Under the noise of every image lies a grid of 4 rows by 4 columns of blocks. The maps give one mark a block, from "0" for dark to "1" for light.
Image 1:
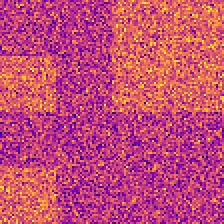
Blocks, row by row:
0011
1011
0000
1000
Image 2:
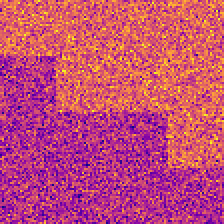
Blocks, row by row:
1111
0111
0001
0000
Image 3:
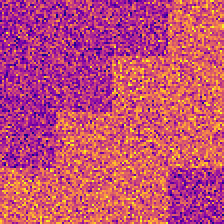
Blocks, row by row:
0001
0011
0111
1110
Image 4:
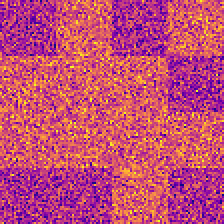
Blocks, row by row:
0101
1110
1111
0010
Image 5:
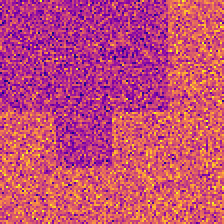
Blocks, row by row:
0001
0001
1011
1111
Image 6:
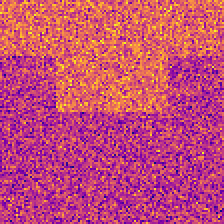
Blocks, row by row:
1111
0110
0000
0000
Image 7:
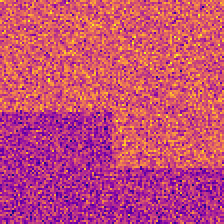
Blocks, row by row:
1111
1111
0011
0000
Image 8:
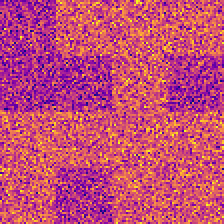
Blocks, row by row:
0111
0010
1111
1011
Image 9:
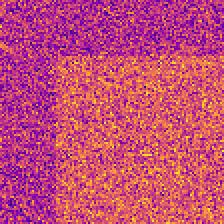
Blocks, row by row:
0000
0111
0111
0111
